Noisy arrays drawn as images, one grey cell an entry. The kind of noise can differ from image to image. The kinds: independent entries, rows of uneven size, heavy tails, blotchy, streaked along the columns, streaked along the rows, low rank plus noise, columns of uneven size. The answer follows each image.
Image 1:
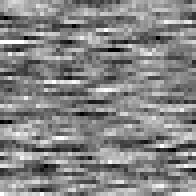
streaked along the rows
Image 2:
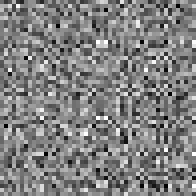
low rank plus noise
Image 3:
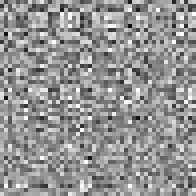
low rank plus noise
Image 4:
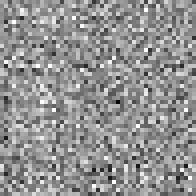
low rank plus noise
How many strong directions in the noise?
five to eight
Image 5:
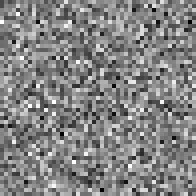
independent entries
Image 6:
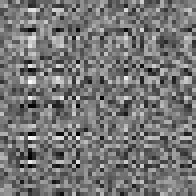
low rank plus noise
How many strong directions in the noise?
one
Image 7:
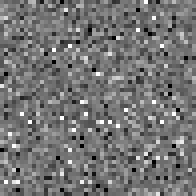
heavy tails
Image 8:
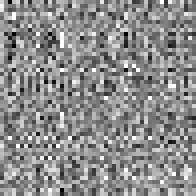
low rank plus noise
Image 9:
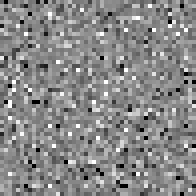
heavy tails
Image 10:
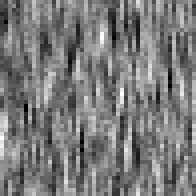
streaked along the columns
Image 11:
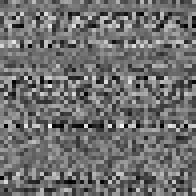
rows of uneven size
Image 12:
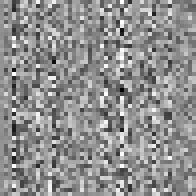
columns of uneven size
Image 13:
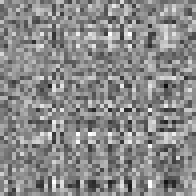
low rank plus noise
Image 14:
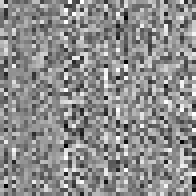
columns of uneven size
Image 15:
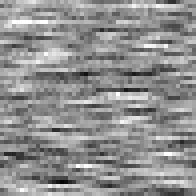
streaked along the rows
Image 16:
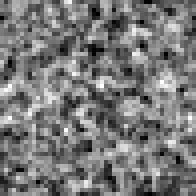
blotchy
